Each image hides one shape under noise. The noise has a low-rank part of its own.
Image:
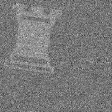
light chess rook
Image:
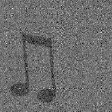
dark pair of musical notes
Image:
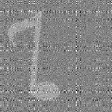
light musical note
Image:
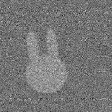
light rabbit's head
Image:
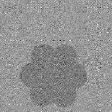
dark flower
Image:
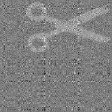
light pair of scissors
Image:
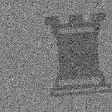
dark chess rook
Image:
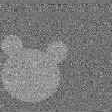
light bear's head
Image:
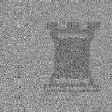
dark chess rook
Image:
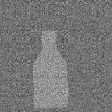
light bottle
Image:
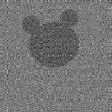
dark bear's head
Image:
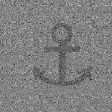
dark anchor
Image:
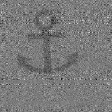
dark anchor
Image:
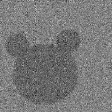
dark bear's head
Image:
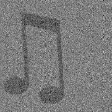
dark pair of musical notes
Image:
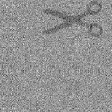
dark pair of scissors
